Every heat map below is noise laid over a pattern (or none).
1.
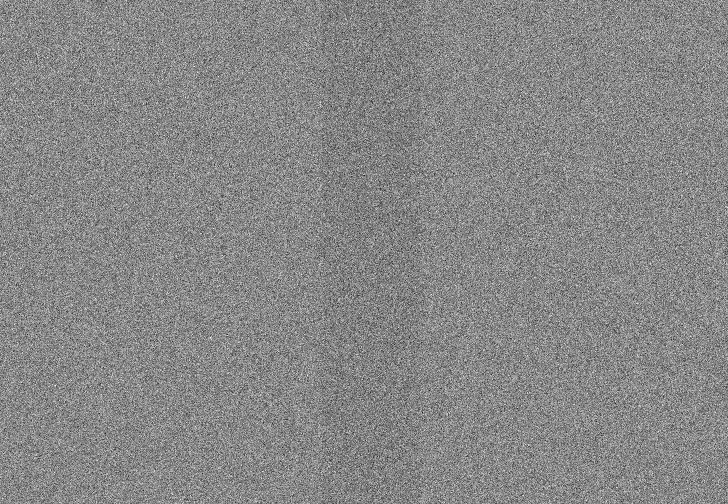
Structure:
one band of columns
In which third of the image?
middle
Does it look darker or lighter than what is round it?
darker
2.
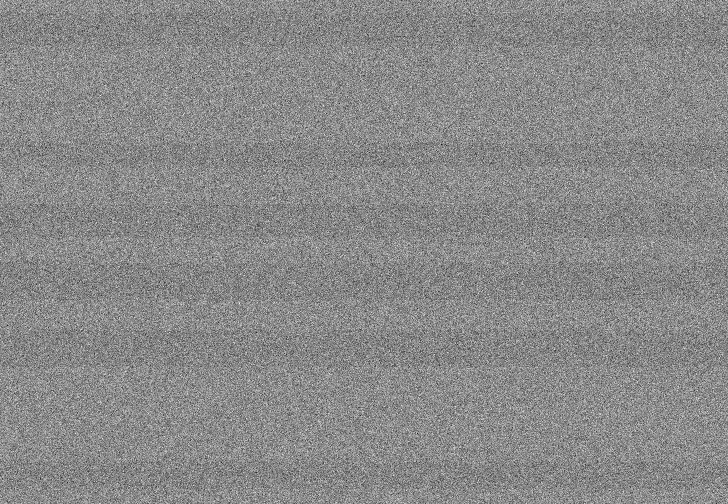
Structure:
bands of rows
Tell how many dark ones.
6
